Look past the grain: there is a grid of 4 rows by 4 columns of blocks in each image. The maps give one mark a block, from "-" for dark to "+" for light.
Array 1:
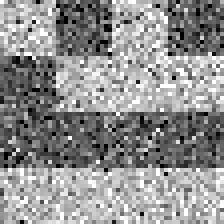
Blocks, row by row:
+ - + -
- + + +
- - - -
+ + + +
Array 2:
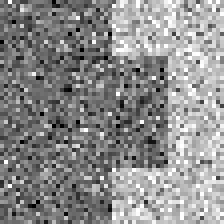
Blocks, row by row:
- - + +
- - - +
- - - +
- - + +
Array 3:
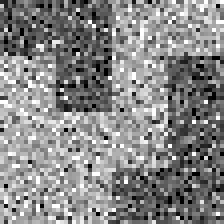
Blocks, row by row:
- - + +
+ - + -
+ + + -
+ + - -
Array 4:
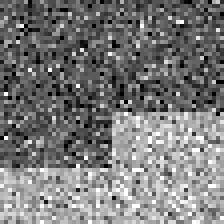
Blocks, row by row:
- - - -
- - - -
- - + +
+ + + +
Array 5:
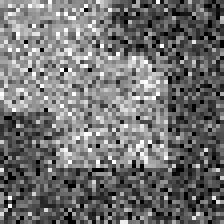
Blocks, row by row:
+ + - -
+ + + -
- + + -
- - - -
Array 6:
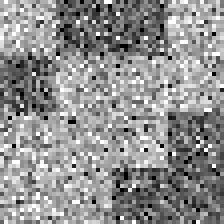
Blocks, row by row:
+ - - +
- + + +
+ + + -
+ + - -
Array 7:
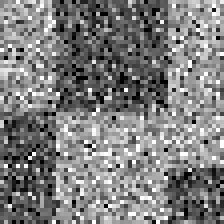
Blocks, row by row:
+ - - +
+ - - +
- + + +
- + + -
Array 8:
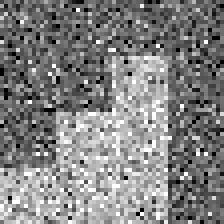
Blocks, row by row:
- - - -
- - + -
- + + -
+ + + -
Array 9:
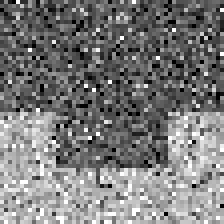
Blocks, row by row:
- - - -
- - - -
+ - - +
+ + + +
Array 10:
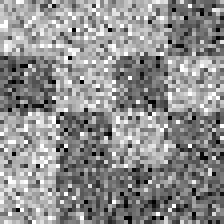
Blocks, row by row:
+ + + -
- + - +
+ - + -
+ - - -
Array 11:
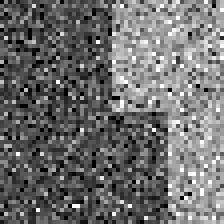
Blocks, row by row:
- - + +
- - + +
- - - +
- - - +
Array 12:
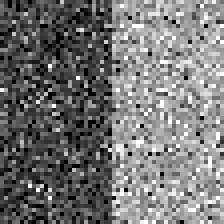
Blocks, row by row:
- - + +
- - + +
- - + +
- - + +
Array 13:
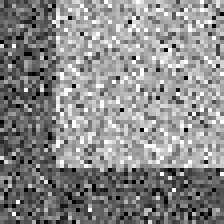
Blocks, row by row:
- + + +
- + + +
- + + +
- - - -
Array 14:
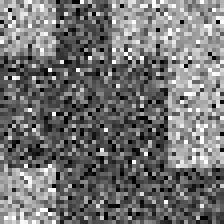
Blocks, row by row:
+ - + +
- - - +
- - - +
+ - - -
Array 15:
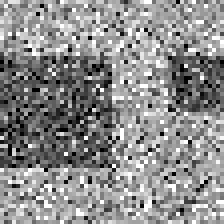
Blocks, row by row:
+ + + +
- - + -
- - + +
+ + + +
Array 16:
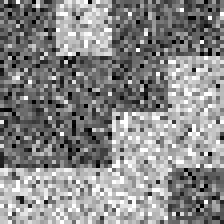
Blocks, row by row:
- + - -
- - - +
- - + +
+ + + -
